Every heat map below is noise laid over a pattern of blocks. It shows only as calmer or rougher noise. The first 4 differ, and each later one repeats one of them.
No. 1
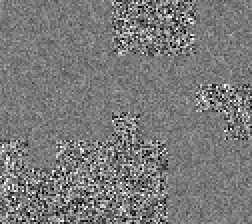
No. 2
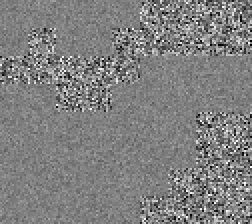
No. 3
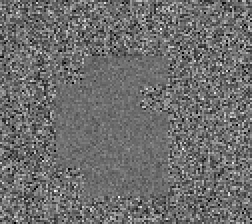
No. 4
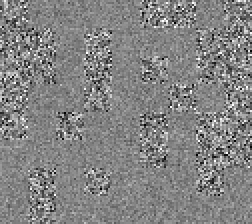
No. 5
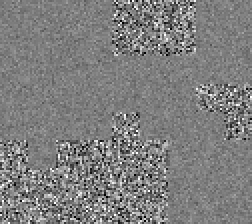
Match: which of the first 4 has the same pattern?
1
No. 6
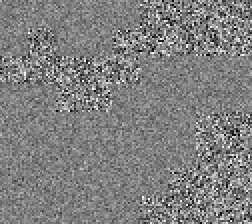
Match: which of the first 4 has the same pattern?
2
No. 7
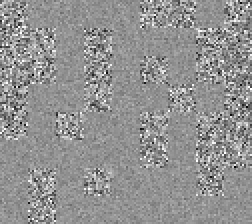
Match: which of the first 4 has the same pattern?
4
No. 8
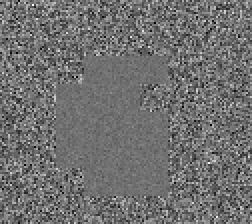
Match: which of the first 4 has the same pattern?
3
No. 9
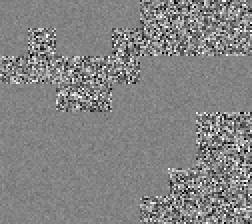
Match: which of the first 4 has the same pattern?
2
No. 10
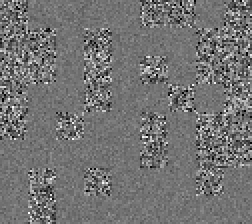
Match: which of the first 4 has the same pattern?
4
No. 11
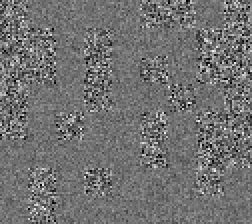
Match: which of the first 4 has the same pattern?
4
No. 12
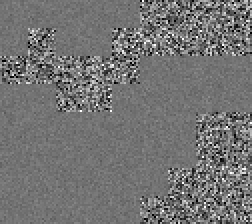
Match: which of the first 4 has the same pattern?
2
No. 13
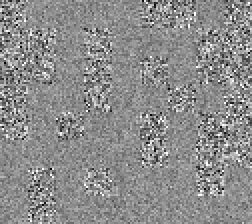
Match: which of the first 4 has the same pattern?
4
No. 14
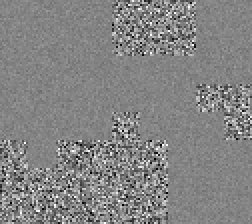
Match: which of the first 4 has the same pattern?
1
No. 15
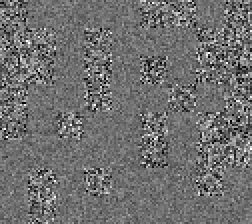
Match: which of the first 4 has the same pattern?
4
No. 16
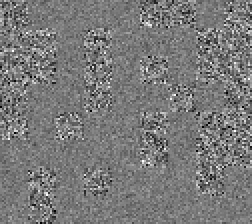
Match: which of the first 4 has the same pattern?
4
